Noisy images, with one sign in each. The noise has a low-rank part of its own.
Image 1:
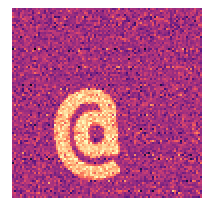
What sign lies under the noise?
at sign
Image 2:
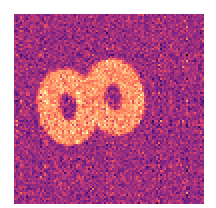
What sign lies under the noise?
infinity sign
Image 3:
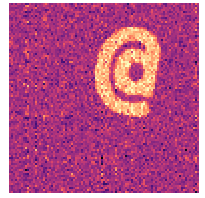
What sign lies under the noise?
at sign
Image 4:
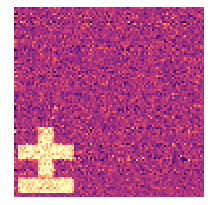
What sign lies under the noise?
plus-minus sign
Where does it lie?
bottom left
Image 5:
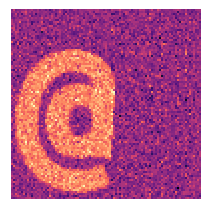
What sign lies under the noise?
at sign
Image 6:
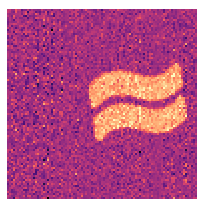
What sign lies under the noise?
approximately sign
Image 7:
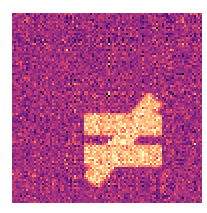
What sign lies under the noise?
not-equal sign
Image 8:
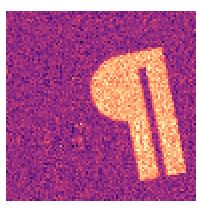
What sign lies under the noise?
pilcrow
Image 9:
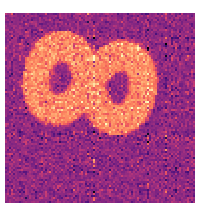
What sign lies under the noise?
infinity sign
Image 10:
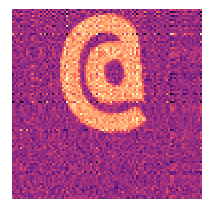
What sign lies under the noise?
at sign
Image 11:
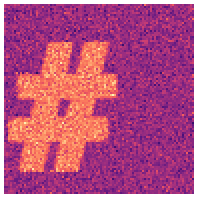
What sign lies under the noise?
hash sign
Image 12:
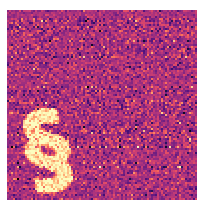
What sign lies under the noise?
section sign
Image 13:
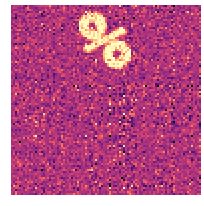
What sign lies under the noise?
percent sign
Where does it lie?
top middle
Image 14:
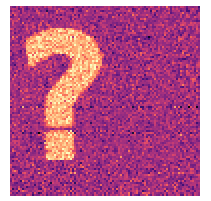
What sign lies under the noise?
question mark
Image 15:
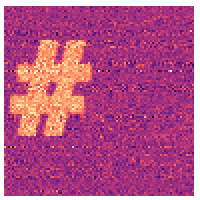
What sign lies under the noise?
hash sign
